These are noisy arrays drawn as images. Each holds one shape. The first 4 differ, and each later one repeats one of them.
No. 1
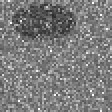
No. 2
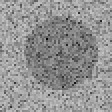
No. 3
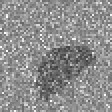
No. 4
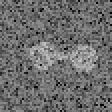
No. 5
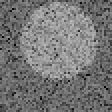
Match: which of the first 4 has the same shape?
2
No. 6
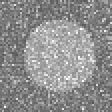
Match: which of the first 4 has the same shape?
2
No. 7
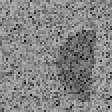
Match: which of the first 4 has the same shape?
3
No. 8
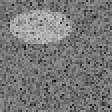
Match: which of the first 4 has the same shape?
1
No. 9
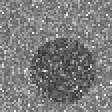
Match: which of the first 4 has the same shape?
2
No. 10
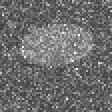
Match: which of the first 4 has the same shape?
1
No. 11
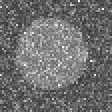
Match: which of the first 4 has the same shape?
2
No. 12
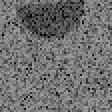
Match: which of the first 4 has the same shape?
3
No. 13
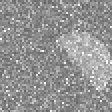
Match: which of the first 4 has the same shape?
3
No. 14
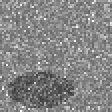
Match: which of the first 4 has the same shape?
1
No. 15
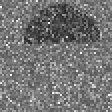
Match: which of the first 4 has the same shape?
3
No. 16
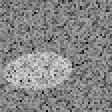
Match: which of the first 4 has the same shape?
1
